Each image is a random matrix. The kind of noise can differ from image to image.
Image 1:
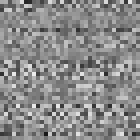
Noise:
rows of uneven size
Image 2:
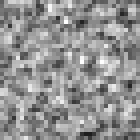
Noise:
blotchy
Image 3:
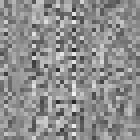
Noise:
columns of uneven size
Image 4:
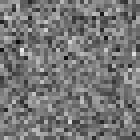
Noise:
independent entries
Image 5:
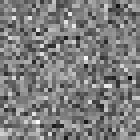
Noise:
independent entries
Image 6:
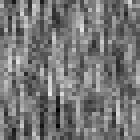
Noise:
streaked along the columns
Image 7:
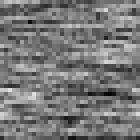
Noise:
streaked along the rows
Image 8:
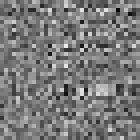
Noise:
low rank plus noise
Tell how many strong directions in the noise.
one
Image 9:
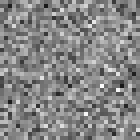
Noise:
independent entries
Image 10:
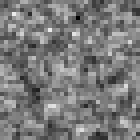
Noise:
blotchy
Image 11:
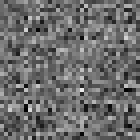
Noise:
low rank plus noise
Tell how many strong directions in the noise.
two
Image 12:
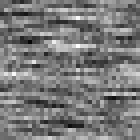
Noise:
streaked along the rows
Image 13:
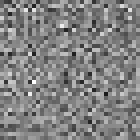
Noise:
low rank plus noise
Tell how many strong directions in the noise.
two
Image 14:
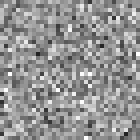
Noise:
independent entries
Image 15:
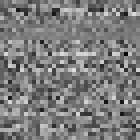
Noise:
rows of uneven size
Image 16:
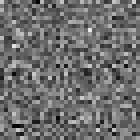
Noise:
low rank plus noise
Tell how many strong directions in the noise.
one
